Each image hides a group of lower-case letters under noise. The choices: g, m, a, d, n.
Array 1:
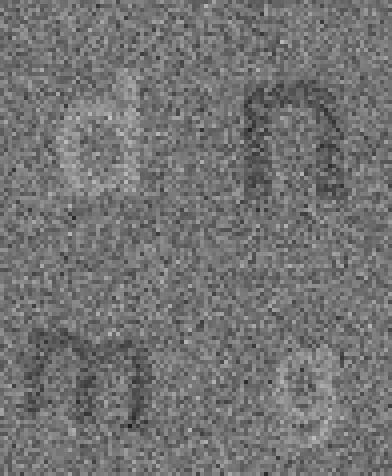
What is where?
top left: light d; top right: dark n; bottom left: dark m; bottom right: light g
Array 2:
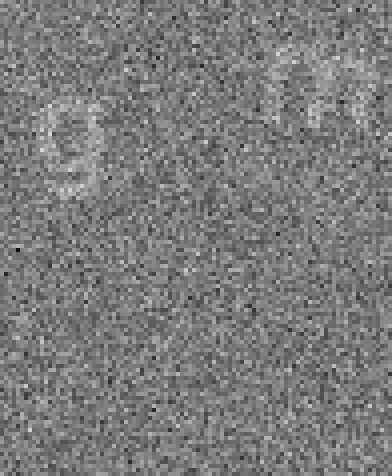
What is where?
top left: light g; top right: light m
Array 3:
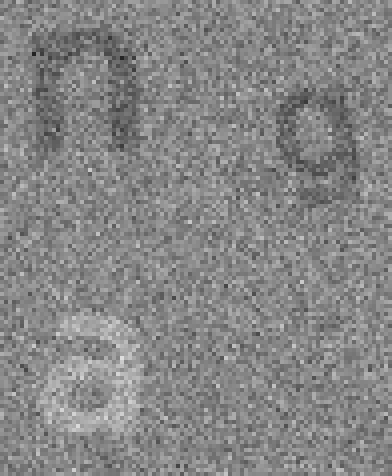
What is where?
top left: dark n; top right: dark g; bottom left: light a
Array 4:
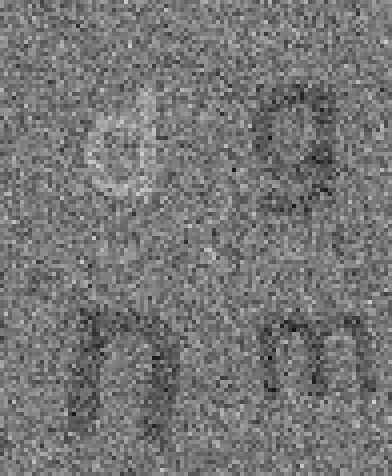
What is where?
top left: light d; top right: dark g; bottom left: dark n; bottom right: dark m
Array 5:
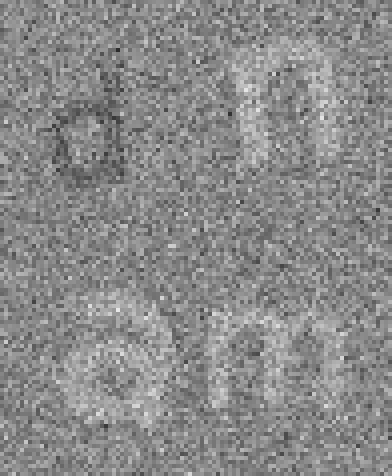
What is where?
top left: dark d; top right: light n; bottom left: light a; bottom right: light m
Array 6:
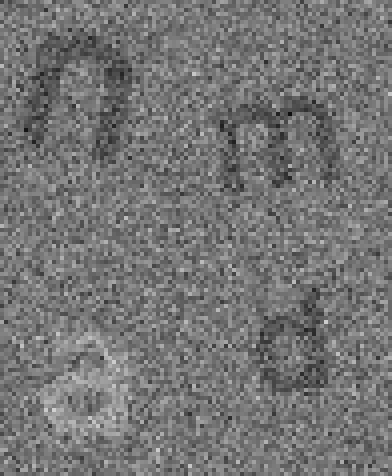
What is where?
top left: dark n; top right: dark m; bottom left: light a; bottom right: dark d
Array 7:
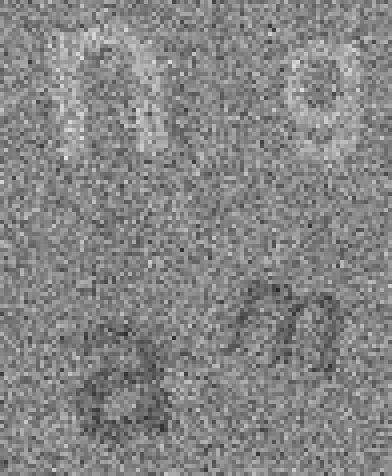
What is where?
top left: light n; top right: light g; bottom left: dark a; bottom right: dark m
